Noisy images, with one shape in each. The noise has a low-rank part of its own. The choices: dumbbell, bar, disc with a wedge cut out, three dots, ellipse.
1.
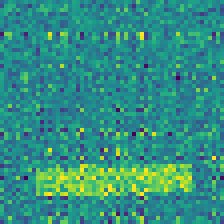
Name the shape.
bar
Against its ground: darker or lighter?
lighter
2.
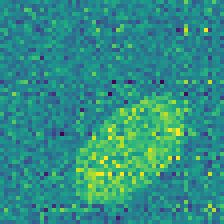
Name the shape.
ellipse
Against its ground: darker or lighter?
lighter
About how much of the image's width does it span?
half
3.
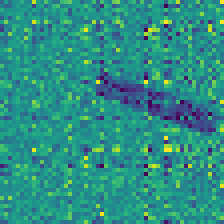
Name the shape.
bar
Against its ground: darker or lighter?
darker
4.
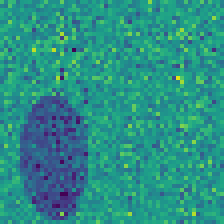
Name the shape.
ellipse
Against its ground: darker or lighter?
darker
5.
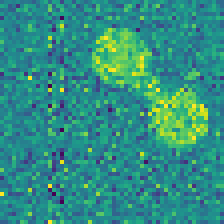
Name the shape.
dumbbell
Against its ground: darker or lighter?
lighter
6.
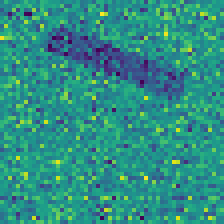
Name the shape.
bar
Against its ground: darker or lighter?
darker
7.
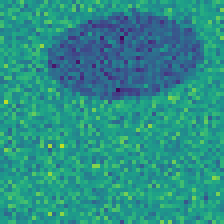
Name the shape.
ellipse
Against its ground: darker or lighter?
darker
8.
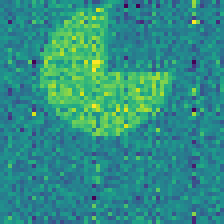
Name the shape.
disc with a wedge cut out
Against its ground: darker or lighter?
lighter
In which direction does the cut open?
up and right
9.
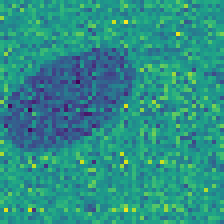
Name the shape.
ellipse
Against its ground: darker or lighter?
darker
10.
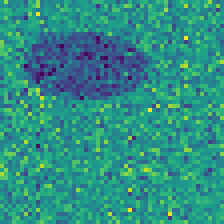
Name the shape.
ellipse
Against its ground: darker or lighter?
darker
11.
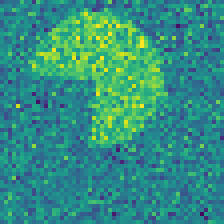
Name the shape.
disc with a wedge cut out
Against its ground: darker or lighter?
lighter
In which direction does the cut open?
down and left
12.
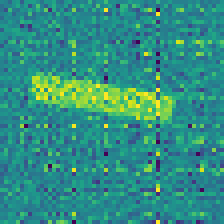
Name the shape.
bar
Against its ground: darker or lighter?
lighter
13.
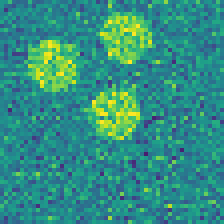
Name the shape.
three dots
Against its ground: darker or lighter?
lighter
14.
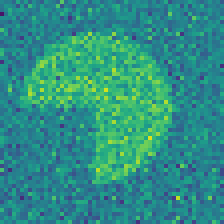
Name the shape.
disc with a wedge cut out
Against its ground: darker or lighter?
lighter
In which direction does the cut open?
down and left
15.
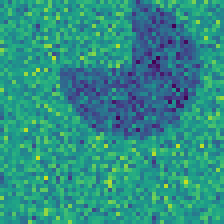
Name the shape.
disc with a wedge cut out
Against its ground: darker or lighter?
darker
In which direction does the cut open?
up and left
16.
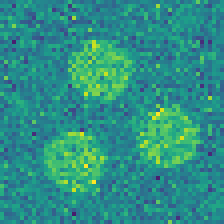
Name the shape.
three dots
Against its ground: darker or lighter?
lighter
